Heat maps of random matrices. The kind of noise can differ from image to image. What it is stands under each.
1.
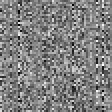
columns of uneven size
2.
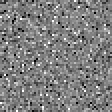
heavy tails
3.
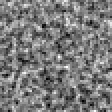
blotchy
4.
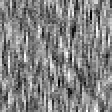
streaked along the columns
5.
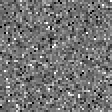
heavy tails
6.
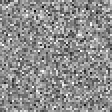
independent entries
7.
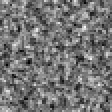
blotchy
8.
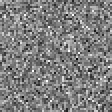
independent entries
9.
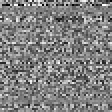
rows of uneven size
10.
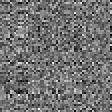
low rank plus noise
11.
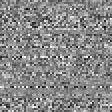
rows of uneven size
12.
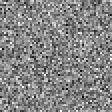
independent entries
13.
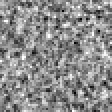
blotchy
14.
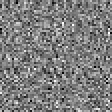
low rank plus noise
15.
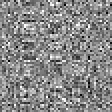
low rank plus noise
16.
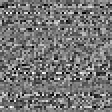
rows of uneven size
